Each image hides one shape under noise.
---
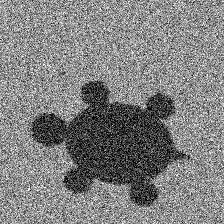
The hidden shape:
turtle
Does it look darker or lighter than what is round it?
darker
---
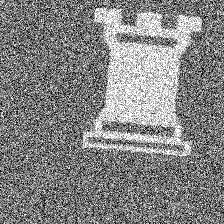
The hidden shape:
chess rook
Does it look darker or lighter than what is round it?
lighter
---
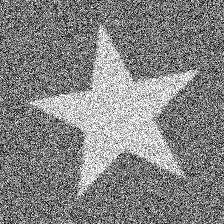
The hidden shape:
star
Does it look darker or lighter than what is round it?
lighter
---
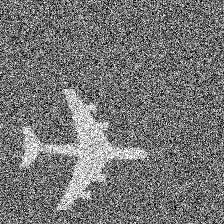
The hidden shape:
airplane
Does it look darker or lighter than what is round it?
lighter
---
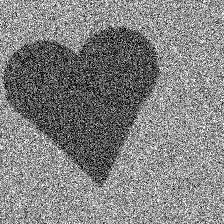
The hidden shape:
heart
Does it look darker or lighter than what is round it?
darker
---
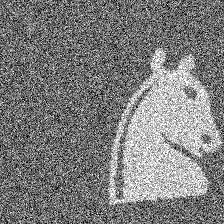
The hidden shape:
chess knight
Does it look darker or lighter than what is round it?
lighter
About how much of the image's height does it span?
two thirds
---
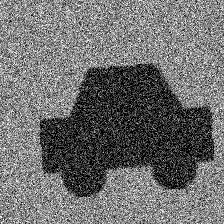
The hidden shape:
car
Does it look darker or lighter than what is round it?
darker
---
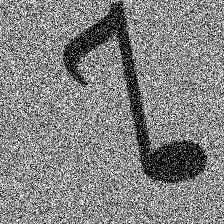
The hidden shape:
musical note
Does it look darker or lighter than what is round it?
darker
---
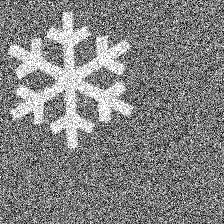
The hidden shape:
snowflake
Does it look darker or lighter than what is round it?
lighter
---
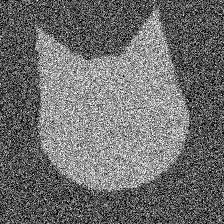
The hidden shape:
cat's head
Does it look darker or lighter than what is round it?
lighter
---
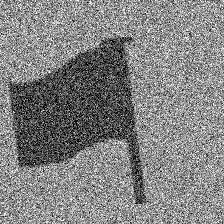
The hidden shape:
flag
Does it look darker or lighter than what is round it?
darker
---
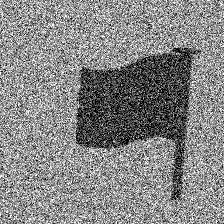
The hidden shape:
flag
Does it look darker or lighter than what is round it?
darker
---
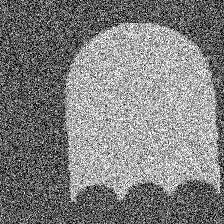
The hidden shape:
ghost
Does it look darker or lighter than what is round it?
lighter
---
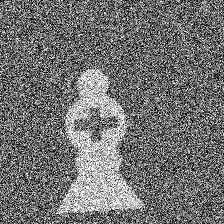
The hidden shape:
chess bishop
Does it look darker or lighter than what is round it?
lighter
